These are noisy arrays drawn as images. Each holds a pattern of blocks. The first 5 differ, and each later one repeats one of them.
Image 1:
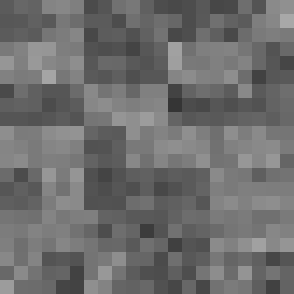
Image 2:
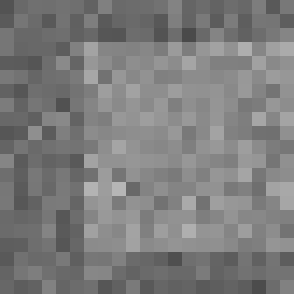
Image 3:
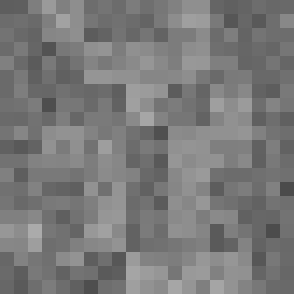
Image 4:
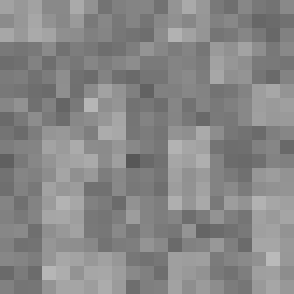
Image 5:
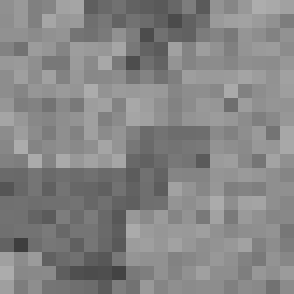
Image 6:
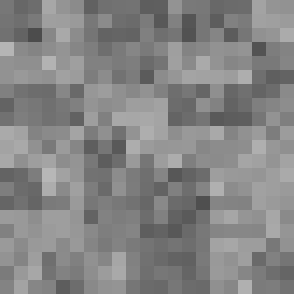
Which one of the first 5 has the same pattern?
1
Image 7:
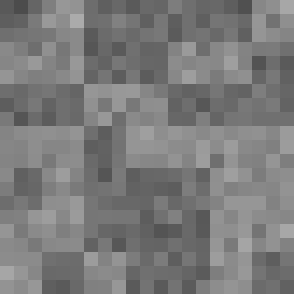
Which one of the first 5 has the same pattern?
1
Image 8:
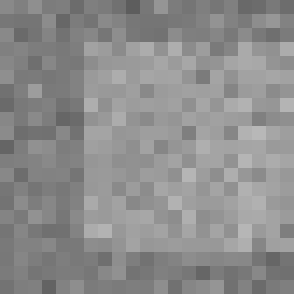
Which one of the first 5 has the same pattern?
2
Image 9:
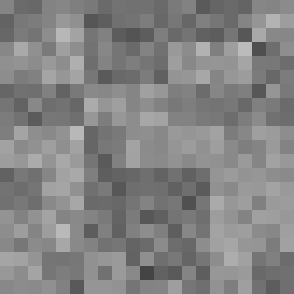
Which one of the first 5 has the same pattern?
1
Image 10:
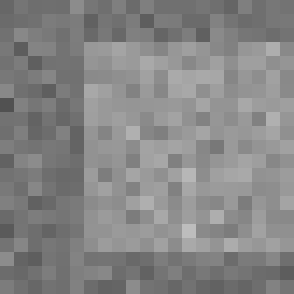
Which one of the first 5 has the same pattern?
2
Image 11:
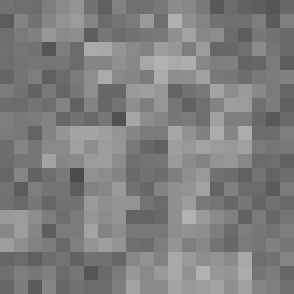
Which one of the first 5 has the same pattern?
3
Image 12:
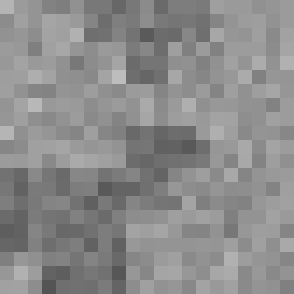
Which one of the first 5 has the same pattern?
5
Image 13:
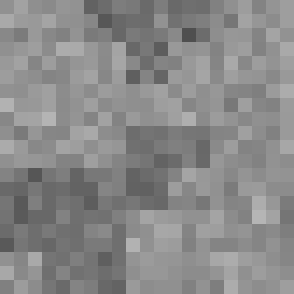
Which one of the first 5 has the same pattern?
5
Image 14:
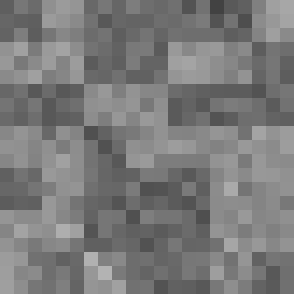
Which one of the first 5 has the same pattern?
1
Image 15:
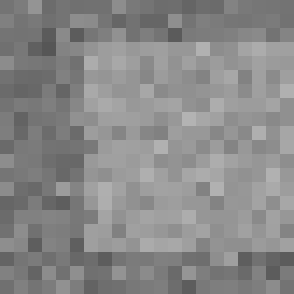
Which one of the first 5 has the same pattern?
2
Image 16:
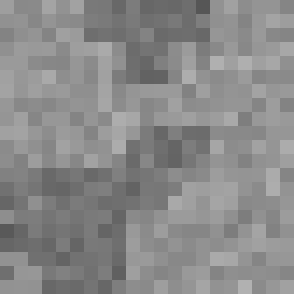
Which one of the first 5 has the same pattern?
5
